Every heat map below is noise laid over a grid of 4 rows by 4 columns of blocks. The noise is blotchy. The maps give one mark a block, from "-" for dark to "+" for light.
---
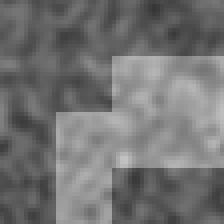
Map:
- - - -
- - + +
- + + +
- + - -
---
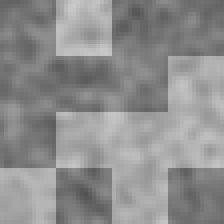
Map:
- + - -
- - - +
- + + +
+ - + -
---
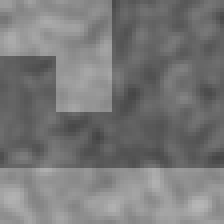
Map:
+ + - -
- + - -
- - - -
+ + + +
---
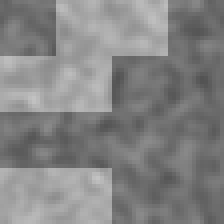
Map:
- + + -
+ + - -
- - - -
+ + - -
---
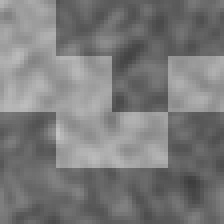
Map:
+ - - -
+ + - +
- + + -
- - - -
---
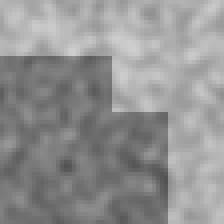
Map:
+ + + +
- - + +
- - - +
- - - +
